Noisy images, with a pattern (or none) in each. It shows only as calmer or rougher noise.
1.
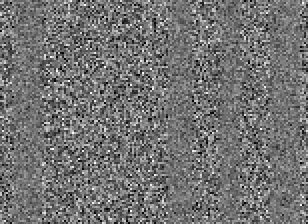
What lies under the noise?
bands of columns
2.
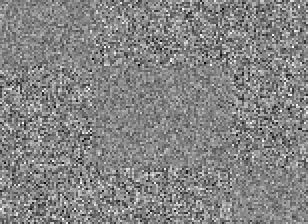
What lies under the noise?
blocks along the diagonal
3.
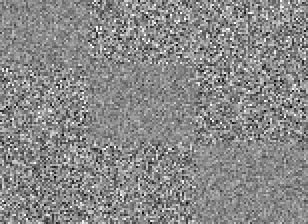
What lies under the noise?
blocks along the diagonal
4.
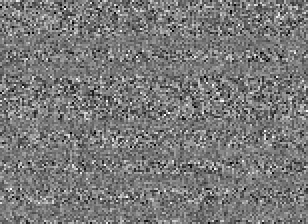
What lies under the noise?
bands of rows
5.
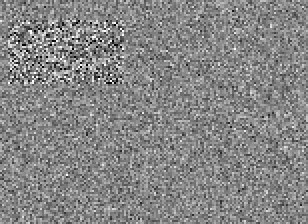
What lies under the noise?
one block
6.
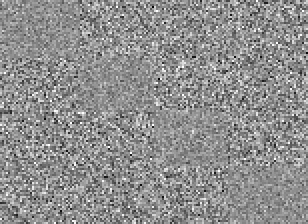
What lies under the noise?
blocks along the diagonal
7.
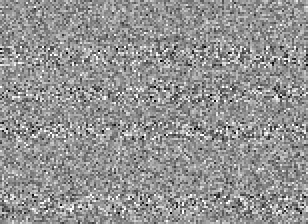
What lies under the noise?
bands of rows
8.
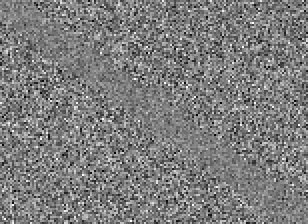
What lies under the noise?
a diagonal band
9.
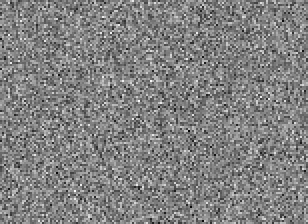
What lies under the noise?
only noise
